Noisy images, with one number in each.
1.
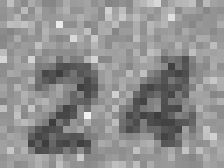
24
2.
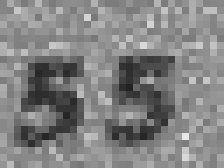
55
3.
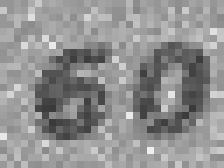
60
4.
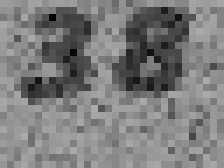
38
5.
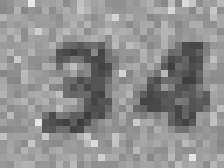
34
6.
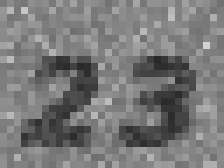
23
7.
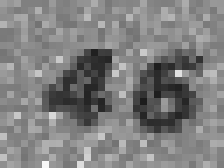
46
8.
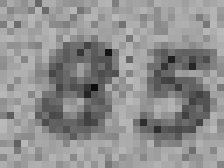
85
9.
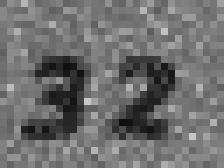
32
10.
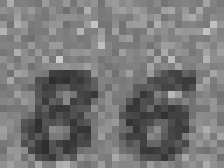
86
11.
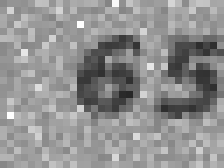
65
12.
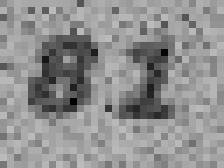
81
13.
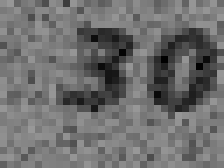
30
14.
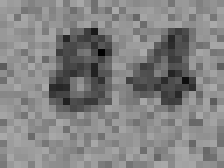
84
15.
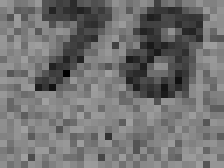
78
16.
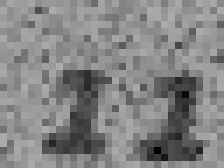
11
